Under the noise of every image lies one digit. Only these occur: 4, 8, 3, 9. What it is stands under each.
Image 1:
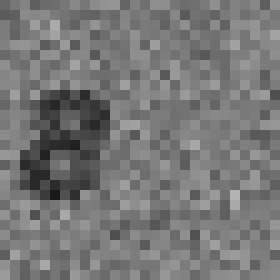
dark 8, middle left
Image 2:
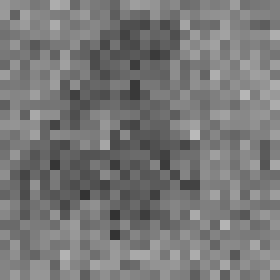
dark 4
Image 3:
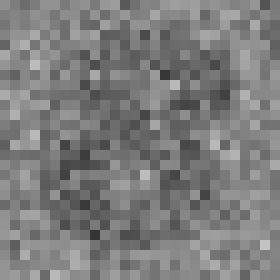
dark 8
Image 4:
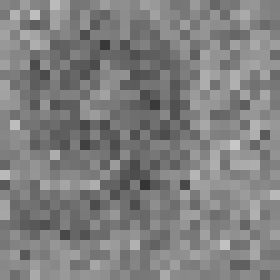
dark 9
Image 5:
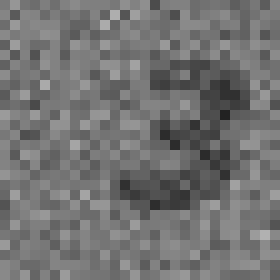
dark 3
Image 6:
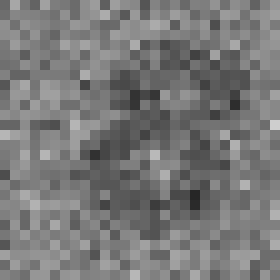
dark 8
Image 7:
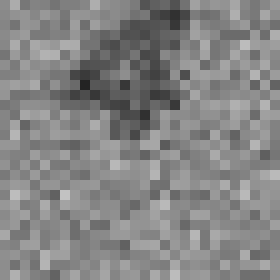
dark 4
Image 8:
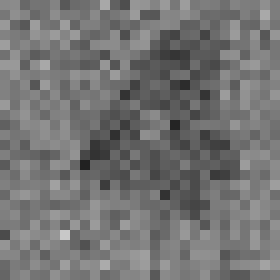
dark 4
